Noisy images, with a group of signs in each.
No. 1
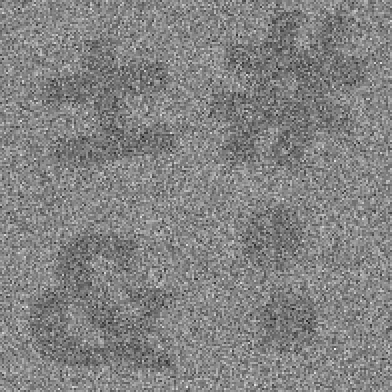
top left: plus-minus sign; top right: hash sign; bottom left: ampersand; bottom right: colon
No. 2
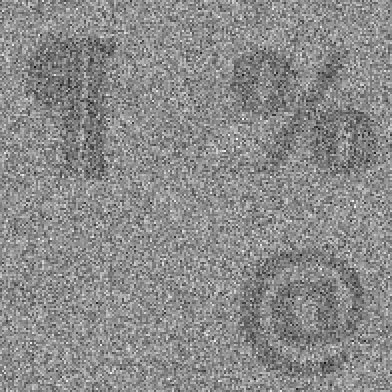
top left: pilcrow; top right: percent sign; bottom right: at sign
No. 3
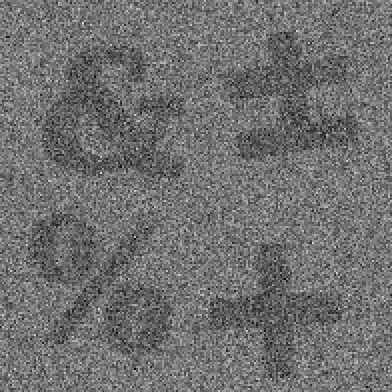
top left: ampersand; top right: plus-minus sign; bottom left: percent sign; bottom right: plus sign
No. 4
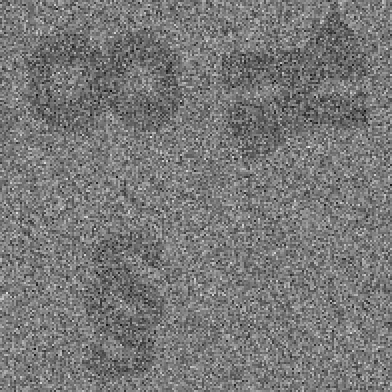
top left: infinity sign; top right: not-equal sign; bottom left: section sign
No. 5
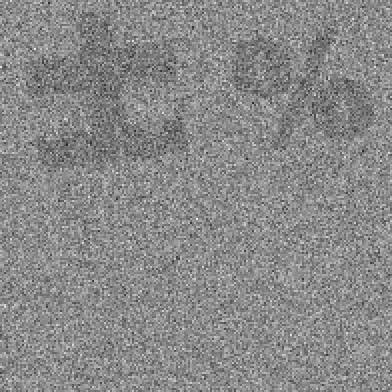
top left: plus-minus sign; top right: percent sign
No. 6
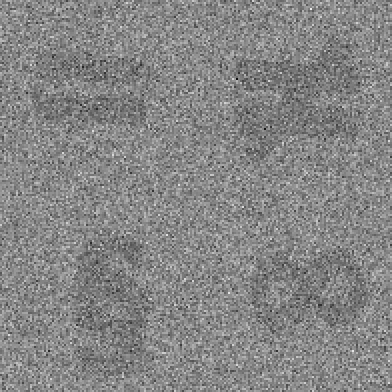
top left: equals sign; top right: not-equal sign; bottom left: section sign; bottom right: infinity sign
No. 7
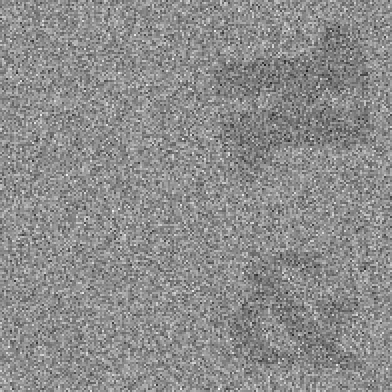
top right: not-equal sign; bottom right: ampersand
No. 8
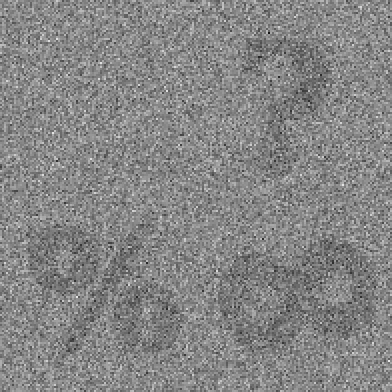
top right: question mark; bottom left: percent sign; bottom right: infinity sign
